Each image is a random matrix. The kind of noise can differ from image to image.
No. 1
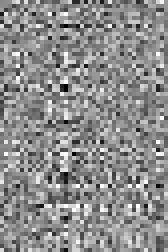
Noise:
low rank plus noise
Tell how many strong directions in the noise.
two
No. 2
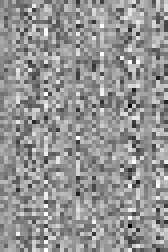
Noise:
columns of uneven size
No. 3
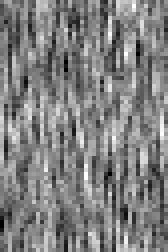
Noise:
streaked along the columns
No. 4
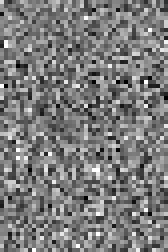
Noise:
low rank plus noise
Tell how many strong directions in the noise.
five to eight
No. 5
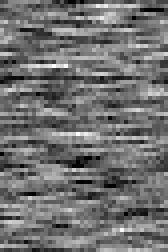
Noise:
streaked along the rows
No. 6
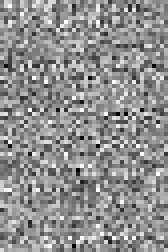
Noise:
low rank plus noise
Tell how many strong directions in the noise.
three or four
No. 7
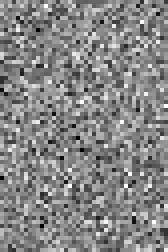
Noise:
independent entries
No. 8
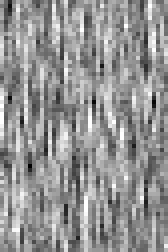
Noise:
streaked along the columns
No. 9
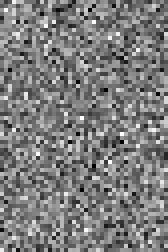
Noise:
independent entries
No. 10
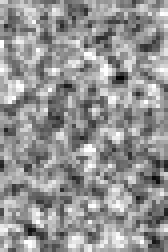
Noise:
blotchy
